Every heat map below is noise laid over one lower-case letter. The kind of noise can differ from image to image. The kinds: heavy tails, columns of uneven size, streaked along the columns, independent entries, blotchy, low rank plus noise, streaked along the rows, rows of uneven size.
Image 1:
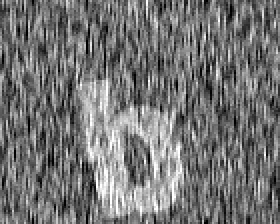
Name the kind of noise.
streaked along the columns
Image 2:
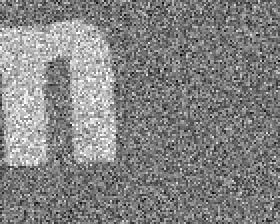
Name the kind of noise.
independent entries
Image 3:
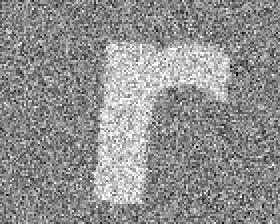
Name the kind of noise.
independent entries
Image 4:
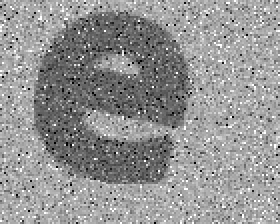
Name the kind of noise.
heavy tails
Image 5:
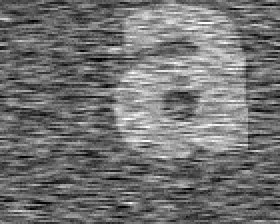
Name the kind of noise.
streaked along the rows
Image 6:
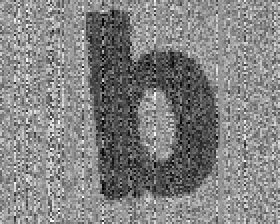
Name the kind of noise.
columns of uneven size
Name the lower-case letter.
b
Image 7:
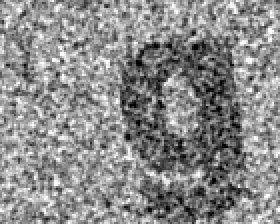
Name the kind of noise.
blotchy
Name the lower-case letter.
g
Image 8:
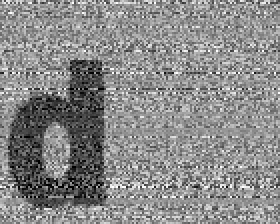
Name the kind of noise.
rows of uneven size
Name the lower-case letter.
d
